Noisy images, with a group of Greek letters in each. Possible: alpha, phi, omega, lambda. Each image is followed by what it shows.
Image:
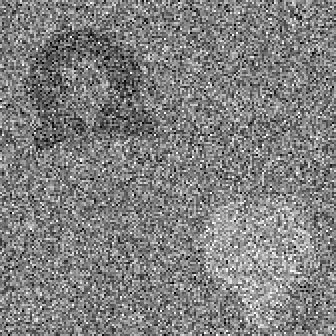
top left: dark omega; bottom right: light phi
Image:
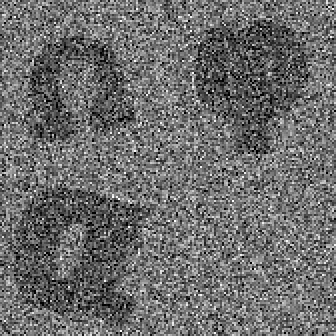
top left: dark omega; top right: dark phi; bottom left: dark alpha
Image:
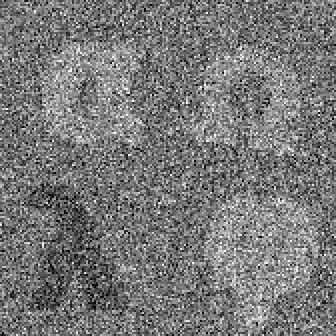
top left: light alpha; top right: light omega; bottom left: dark lambda; bottom right: light phi
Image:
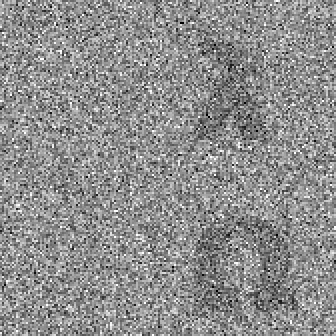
top right: dark lambda; bottom right: dark omega
